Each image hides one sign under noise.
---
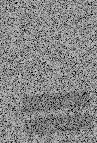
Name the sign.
equals sign
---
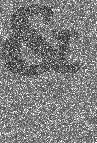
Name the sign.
ampersand
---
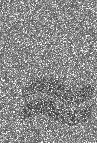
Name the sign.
approximately sign
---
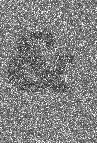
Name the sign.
ampersand
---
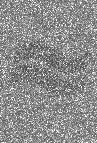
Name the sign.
approximately sign
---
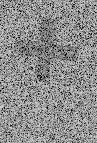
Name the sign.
plus sign
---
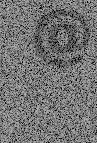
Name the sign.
at sign
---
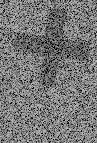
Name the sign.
plus sign
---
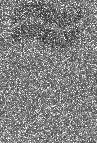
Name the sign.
approximately sign
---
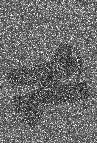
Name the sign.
not-equal sign
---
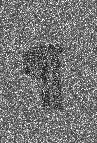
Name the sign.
pilcrow
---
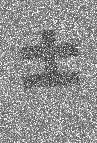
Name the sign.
plus-minus sign
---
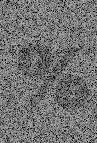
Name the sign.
percent sign
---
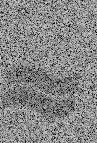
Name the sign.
approximately sign
